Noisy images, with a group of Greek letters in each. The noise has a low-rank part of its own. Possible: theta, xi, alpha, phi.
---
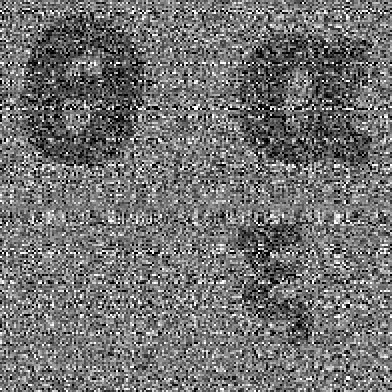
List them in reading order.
top left: dark theta; top right: dark alpha; bottom right: dark xi
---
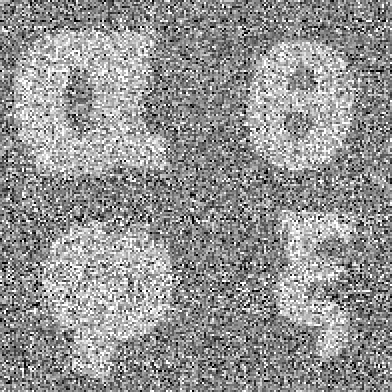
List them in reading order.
top left: light alpha; top right: light theta; bottom left: light phi; bottom right: light xi
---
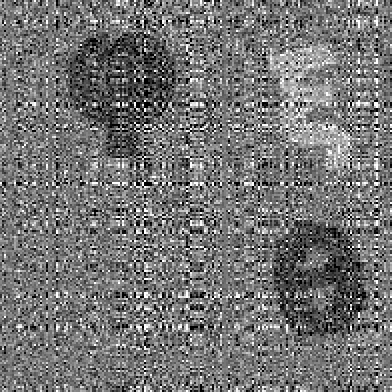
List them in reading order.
top left: dark phi; top right: light xi; bottom right: dark theta
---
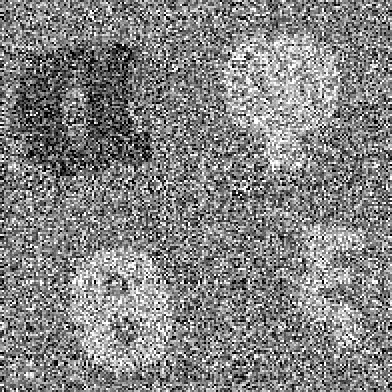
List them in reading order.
top left: dark alpha; top right: light phi; bottom left: light theta; bottom right: light xi
